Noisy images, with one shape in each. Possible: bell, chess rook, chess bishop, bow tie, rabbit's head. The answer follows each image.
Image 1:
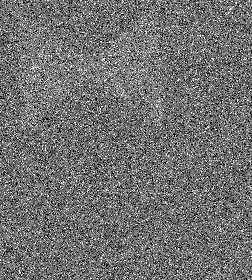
light bow tie
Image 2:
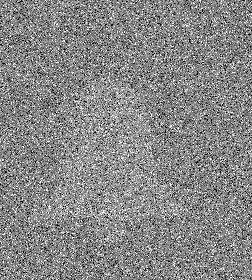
light bell
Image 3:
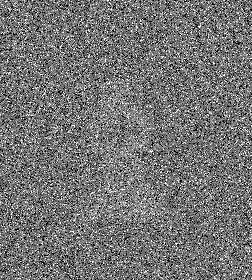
light chess bishop
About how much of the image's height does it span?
half
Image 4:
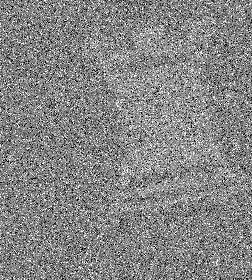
light chess rook
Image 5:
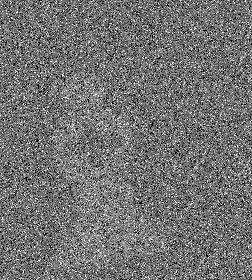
light chess bishop
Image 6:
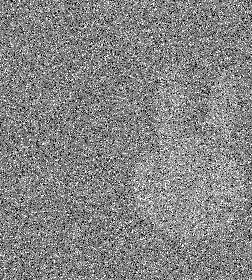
light rabbit's head
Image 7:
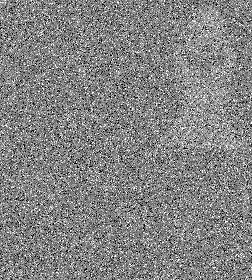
light chess bishop
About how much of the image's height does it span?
half
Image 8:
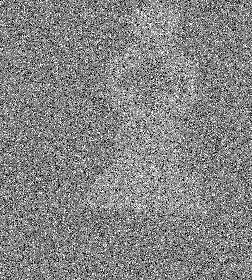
light chess bishop
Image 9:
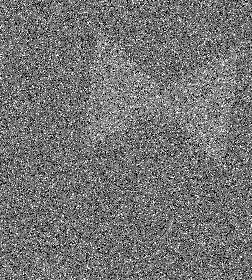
light bow tie
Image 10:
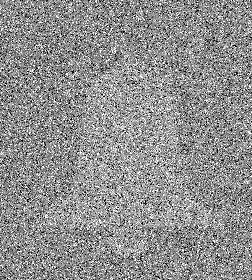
light bell
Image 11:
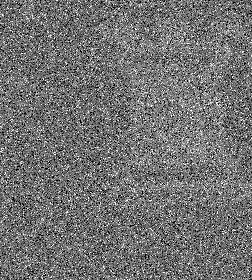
light chess rook
